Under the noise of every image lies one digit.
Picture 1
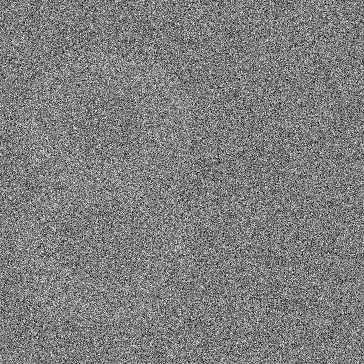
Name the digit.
8
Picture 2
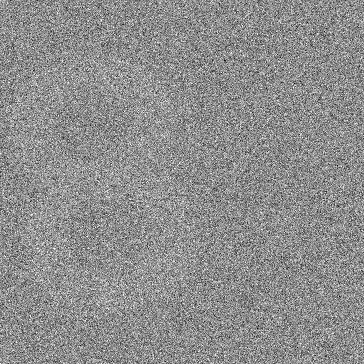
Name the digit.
8
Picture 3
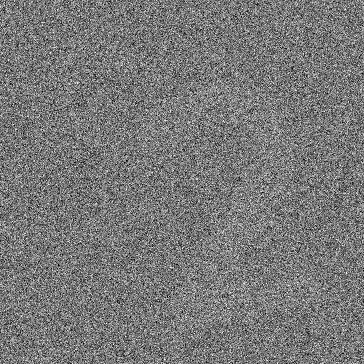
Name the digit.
2
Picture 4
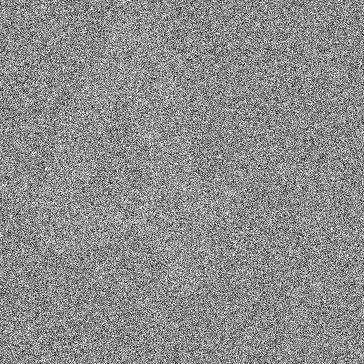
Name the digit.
4
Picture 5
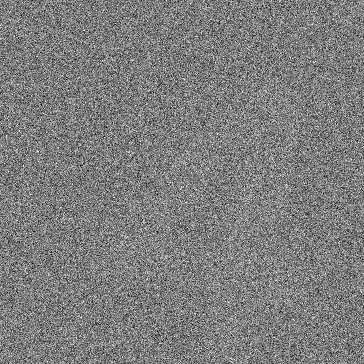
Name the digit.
4
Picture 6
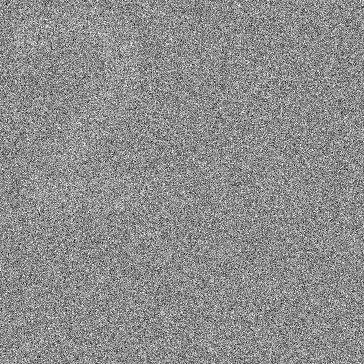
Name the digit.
2
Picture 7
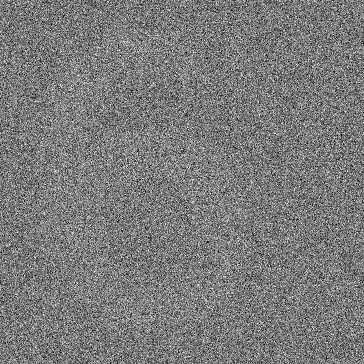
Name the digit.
6
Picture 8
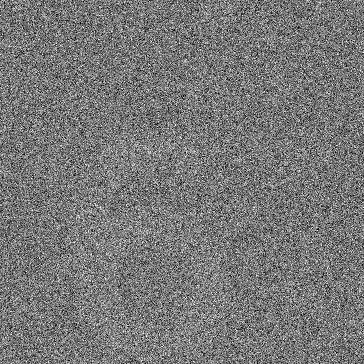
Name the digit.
6
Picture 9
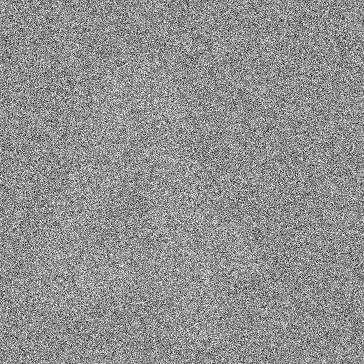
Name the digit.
4
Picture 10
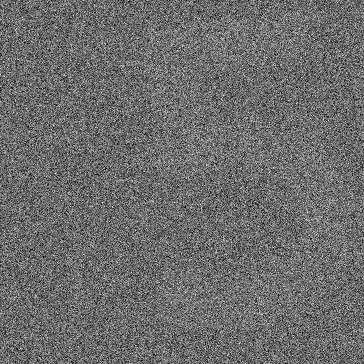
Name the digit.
5
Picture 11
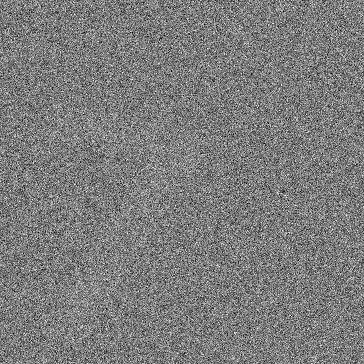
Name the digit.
7
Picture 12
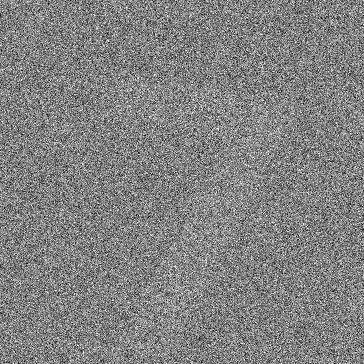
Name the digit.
7
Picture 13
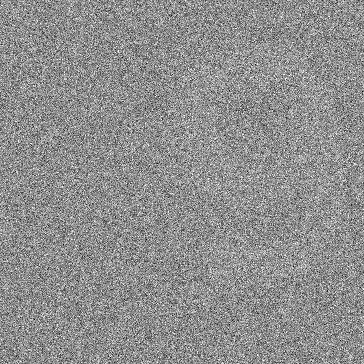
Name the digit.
9
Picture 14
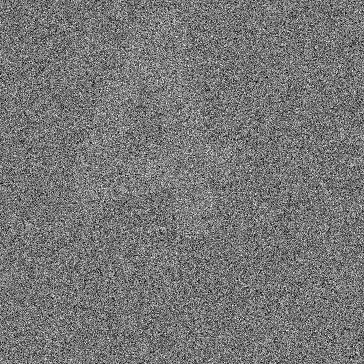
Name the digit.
4
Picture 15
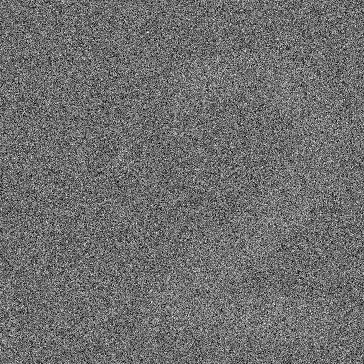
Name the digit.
2
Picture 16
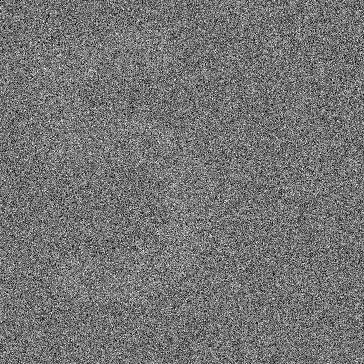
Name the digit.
5
